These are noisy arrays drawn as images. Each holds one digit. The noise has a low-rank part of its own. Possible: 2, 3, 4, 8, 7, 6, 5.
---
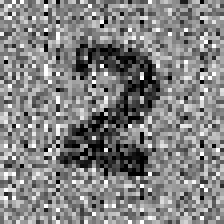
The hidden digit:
2
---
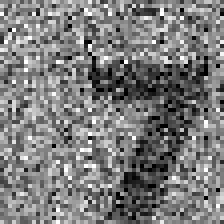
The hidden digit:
7
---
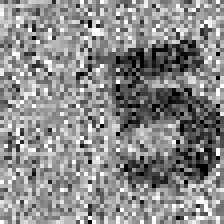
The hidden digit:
5
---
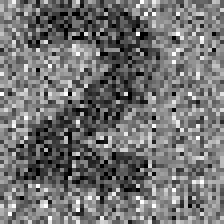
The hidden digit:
2
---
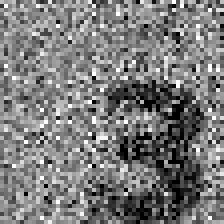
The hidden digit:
3
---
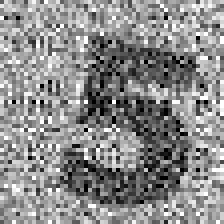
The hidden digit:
5
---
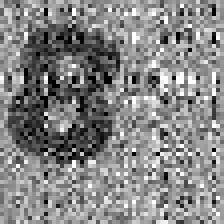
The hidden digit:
8
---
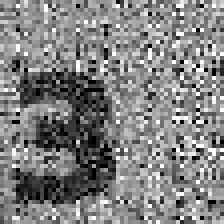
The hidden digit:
3
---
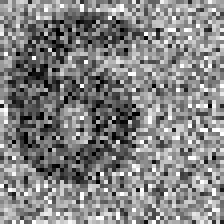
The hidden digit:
6
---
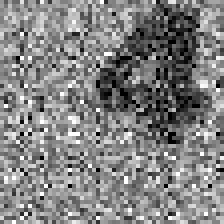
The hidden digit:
4
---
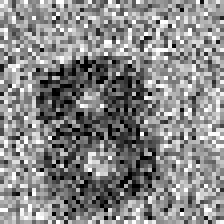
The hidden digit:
8
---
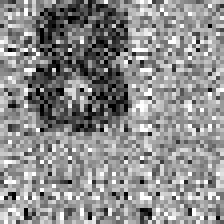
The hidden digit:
8
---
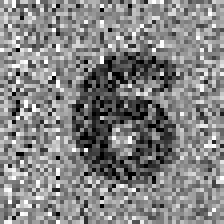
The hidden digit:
6
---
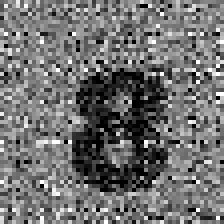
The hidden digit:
8
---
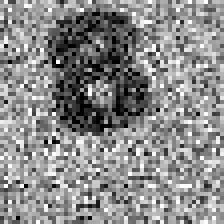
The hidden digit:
8
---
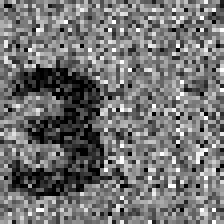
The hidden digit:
3
